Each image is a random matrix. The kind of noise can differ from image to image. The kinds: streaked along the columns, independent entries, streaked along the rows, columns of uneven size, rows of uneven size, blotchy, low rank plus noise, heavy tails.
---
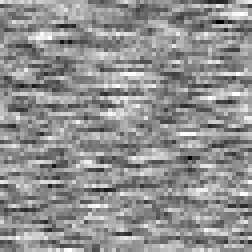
streaked along the rows
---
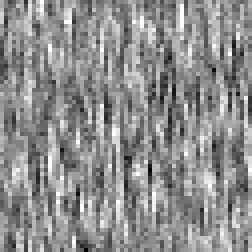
streaked along the columns
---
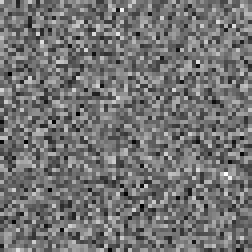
independent entries
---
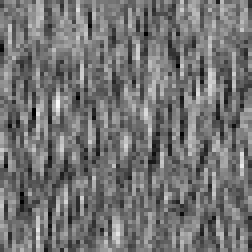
streaked along the columns
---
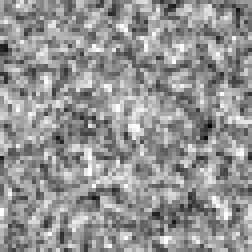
blotchy
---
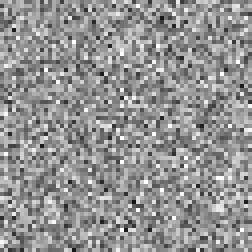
independent entries
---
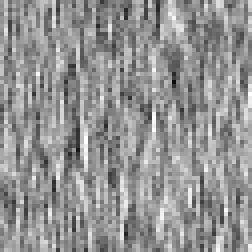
streaked along the columns
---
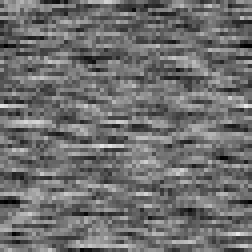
streaked along the rows
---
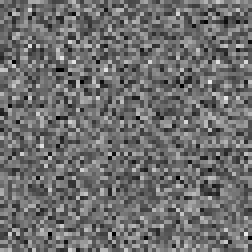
low rank plus noise
